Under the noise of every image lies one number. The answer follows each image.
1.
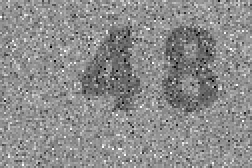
48
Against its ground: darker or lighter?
darker
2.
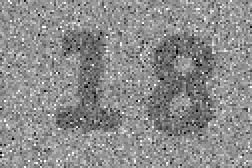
18
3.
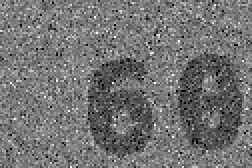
60
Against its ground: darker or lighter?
darker
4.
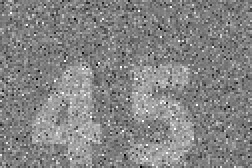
45
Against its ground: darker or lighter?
lighter
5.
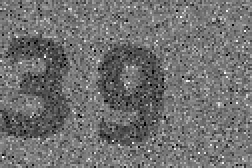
39
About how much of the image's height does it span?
two thirds
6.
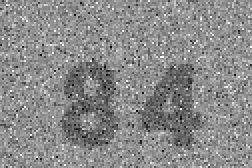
84
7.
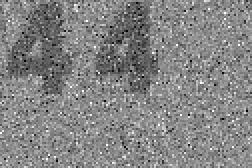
44
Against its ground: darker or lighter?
darker
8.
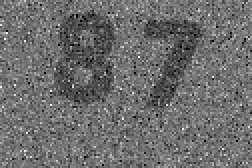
87
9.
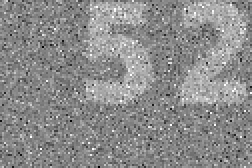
52
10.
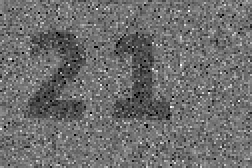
21
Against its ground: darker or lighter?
darker
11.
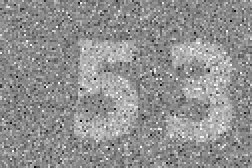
53
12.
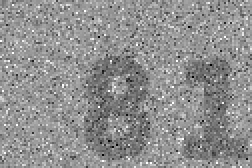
81
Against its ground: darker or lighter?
darker
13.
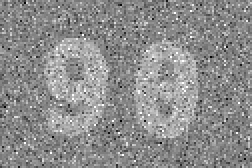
90
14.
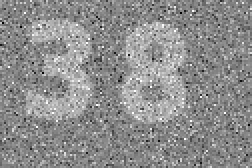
38
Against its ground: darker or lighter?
lighter
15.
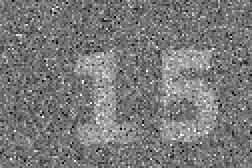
15
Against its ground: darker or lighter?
lighter
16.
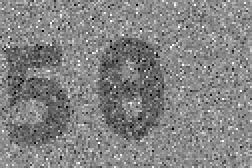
50
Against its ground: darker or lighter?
darker
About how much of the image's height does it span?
two thirds
